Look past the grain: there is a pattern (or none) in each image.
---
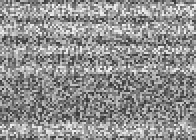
bands of rows
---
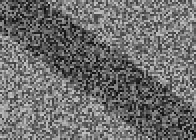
a diagonal band
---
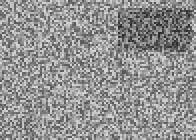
one block
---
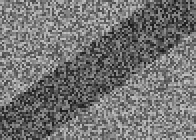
a diagonal band
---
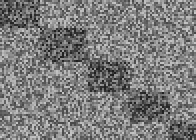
blocks along the diagonal
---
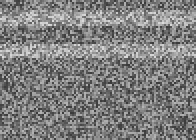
bands of rows
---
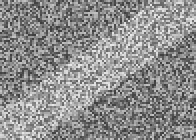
a diagonal band
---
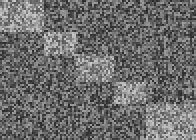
blocks along the diagonal
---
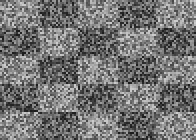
a checkerboard
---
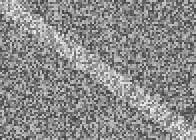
a diagonal band
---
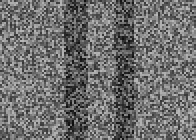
bands of columns
